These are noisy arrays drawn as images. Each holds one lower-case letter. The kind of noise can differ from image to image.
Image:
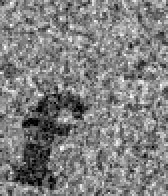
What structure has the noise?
blotchy
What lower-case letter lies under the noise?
f
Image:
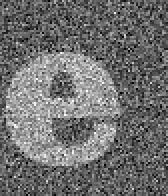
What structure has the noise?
independent entries
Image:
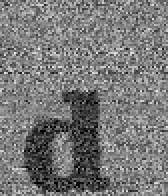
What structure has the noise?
rows of uneven size
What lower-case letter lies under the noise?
d
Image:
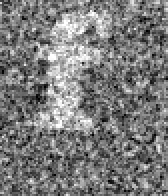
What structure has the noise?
blotchy
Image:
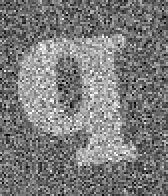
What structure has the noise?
low rank plus noise
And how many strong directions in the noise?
three or four
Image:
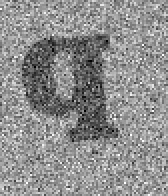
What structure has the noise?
independent entries
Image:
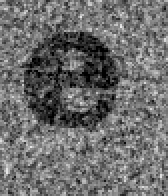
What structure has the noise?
blotchy
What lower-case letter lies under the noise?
e
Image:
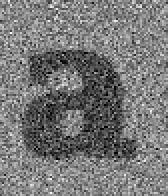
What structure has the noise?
low rank plus noise
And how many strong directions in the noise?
one
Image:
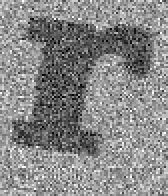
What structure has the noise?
low rank plus noise
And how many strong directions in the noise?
one
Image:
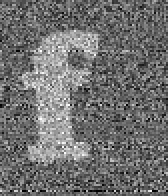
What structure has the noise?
rows of uneven size
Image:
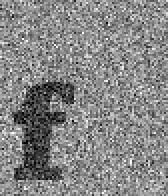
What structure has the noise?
independent entries
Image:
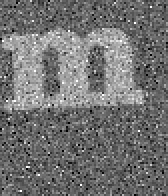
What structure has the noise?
heavy tails
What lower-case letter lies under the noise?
m
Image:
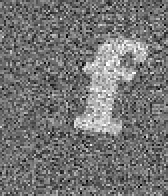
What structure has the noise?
low rank plus noise
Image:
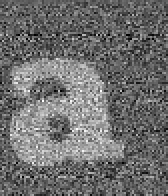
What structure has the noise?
rows of uneven size
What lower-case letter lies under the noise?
a
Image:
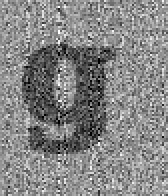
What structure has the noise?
columns of uneven size
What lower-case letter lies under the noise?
g
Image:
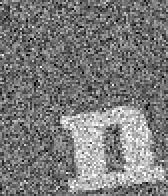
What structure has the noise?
independent entries
